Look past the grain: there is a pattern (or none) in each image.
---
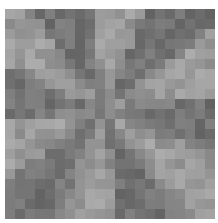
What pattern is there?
spokes from one point
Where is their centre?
centre
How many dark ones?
6
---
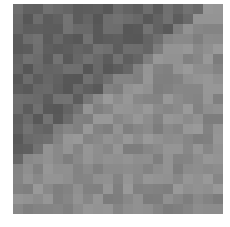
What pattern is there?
a sharp edge
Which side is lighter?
bottom right
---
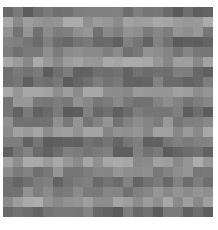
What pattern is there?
horizontal stripes
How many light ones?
6
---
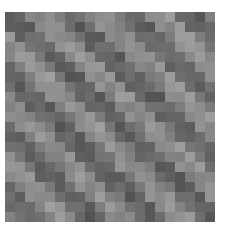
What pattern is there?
diagonal stripes
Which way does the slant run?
top left to bottom right
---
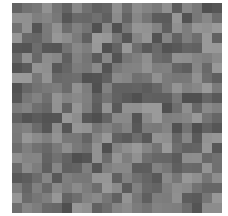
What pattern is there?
only noise
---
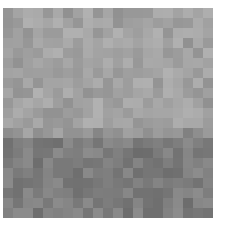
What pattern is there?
a sharp edge
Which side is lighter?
top
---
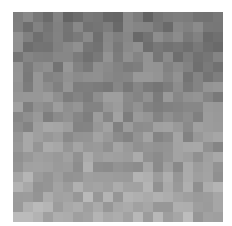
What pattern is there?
a smooth slope
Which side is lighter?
bottom
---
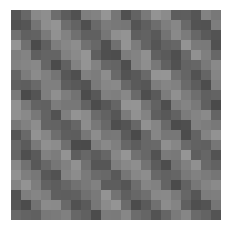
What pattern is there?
diagonal stripes
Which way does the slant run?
top left to bottom right
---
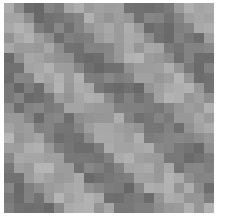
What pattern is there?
diagonal stripes
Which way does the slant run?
top left to bottom right
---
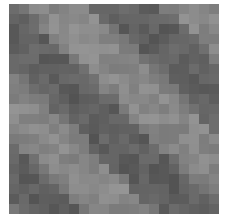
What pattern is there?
diagonal stripes
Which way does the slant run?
top left to bottom right
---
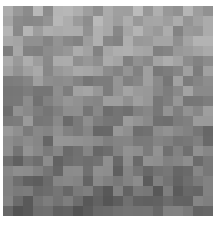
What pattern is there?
a smooth slope
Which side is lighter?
top
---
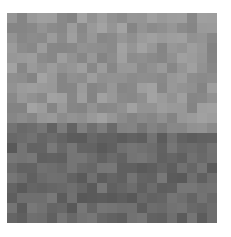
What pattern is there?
a sharp edge
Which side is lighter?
top
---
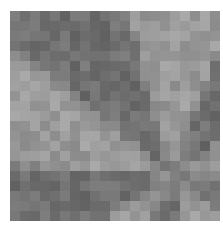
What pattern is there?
spokes from one point
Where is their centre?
bottom right
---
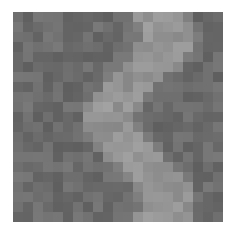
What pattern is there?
a wavy band
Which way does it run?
top to bottom
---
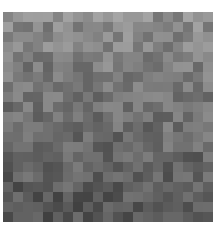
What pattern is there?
a smooth slope
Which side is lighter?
top
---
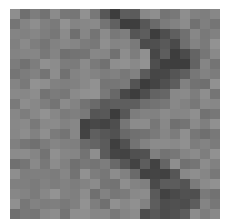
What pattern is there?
a wavy band
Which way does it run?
top to bottom
